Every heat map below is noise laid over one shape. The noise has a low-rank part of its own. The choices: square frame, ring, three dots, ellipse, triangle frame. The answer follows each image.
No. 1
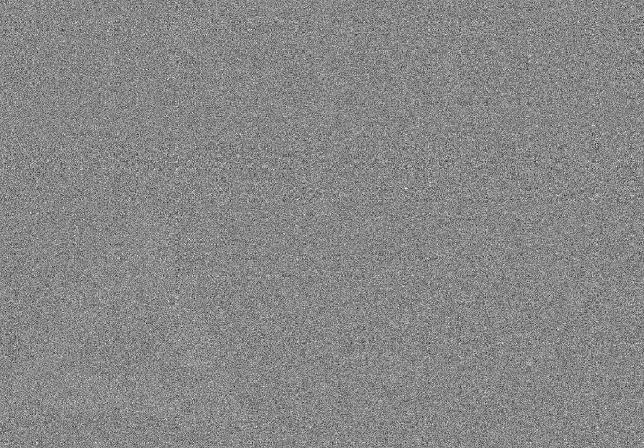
light triangle frame
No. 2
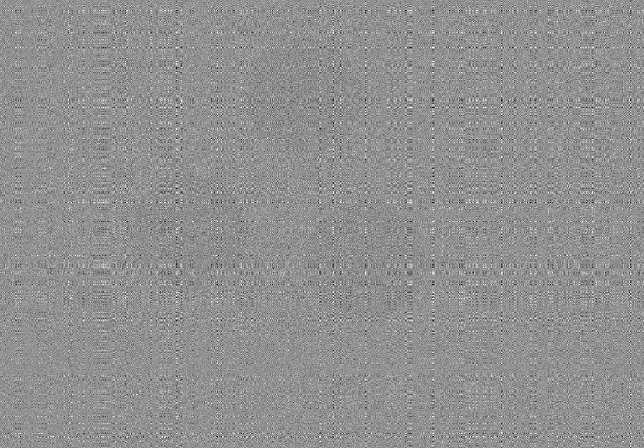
dark three dots
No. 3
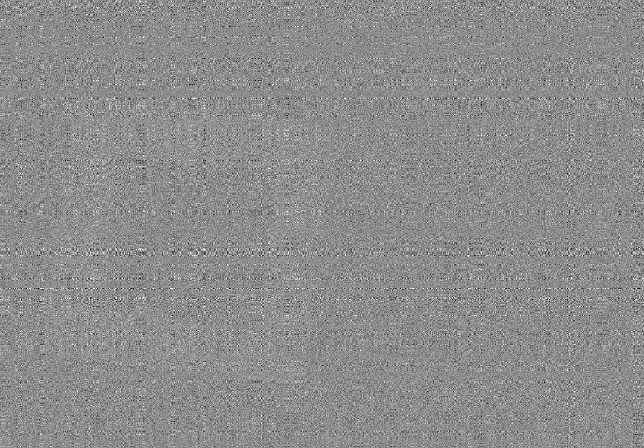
light square frame
